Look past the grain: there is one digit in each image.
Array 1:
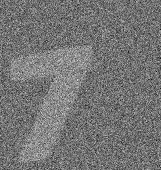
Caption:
light 7
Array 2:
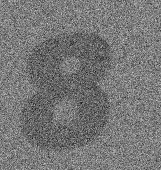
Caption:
dark 8
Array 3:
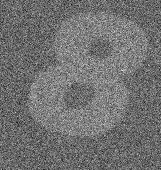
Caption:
light 8
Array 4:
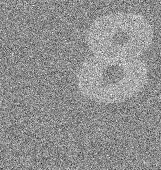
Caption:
light 8
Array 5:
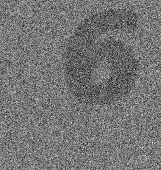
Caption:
dark 6
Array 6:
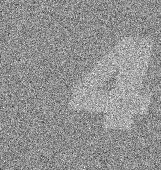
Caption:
light 4
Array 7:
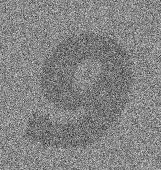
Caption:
dark 9
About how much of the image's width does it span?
two thirds
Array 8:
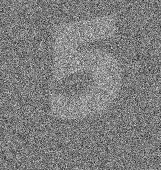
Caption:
light 5
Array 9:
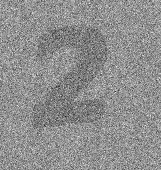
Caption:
dark 2
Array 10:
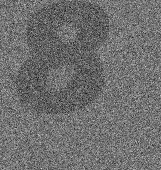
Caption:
dark 8
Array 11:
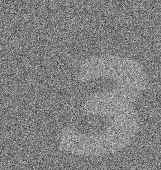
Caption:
light 3
